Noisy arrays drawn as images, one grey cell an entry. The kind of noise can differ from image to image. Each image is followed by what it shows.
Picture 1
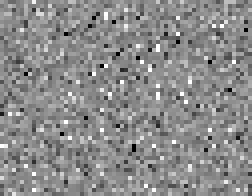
heavy tails
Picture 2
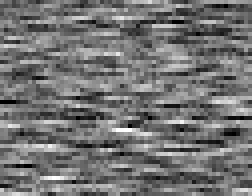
streaked along the rows
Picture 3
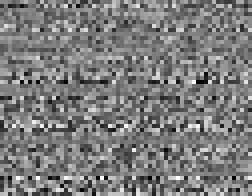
rows of uneven size
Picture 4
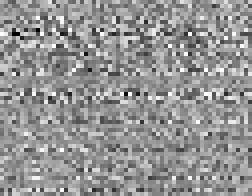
rows of uneven size
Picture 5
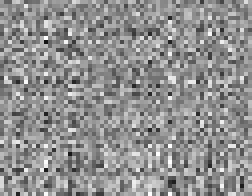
low rank plus noise
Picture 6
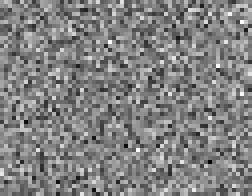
independent entries
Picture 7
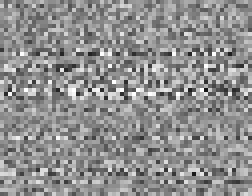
rows of uneven size
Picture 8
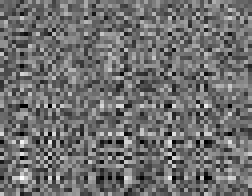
low rank plus noise
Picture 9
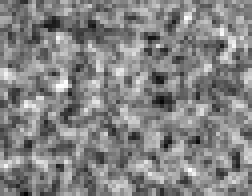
blotchy
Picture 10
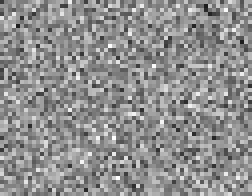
independent entries
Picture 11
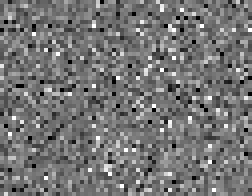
heavy tails
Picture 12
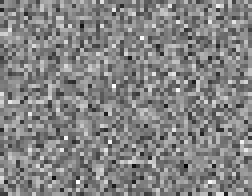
independent entries
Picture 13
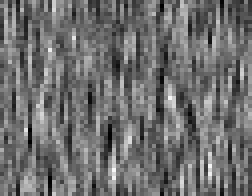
streaked along the columns
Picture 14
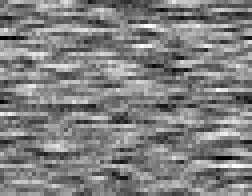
streaked along the rows
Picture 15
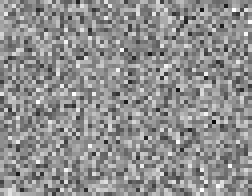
independent entries
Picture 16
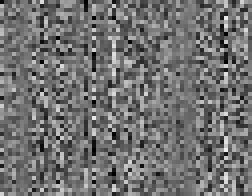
columns of uneven size
